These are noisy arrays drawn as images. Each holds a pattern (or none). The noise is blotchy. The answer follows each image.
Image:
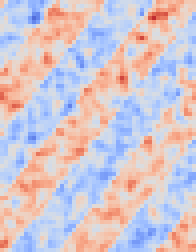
diagonal stripes
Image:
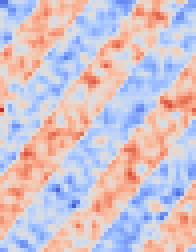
diagonal stripes
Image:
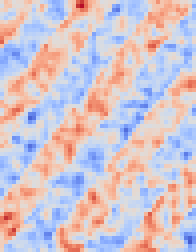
diagonal stripes
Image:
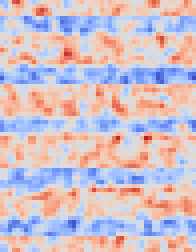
horizontal stripes
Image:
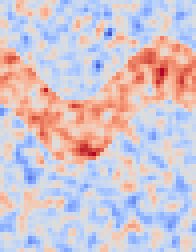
a wavy band
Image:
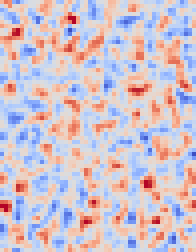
only noise
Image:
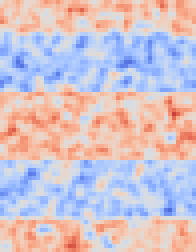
horizontal stripes
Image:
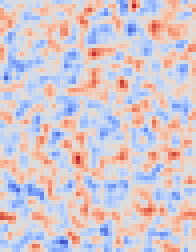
only noise
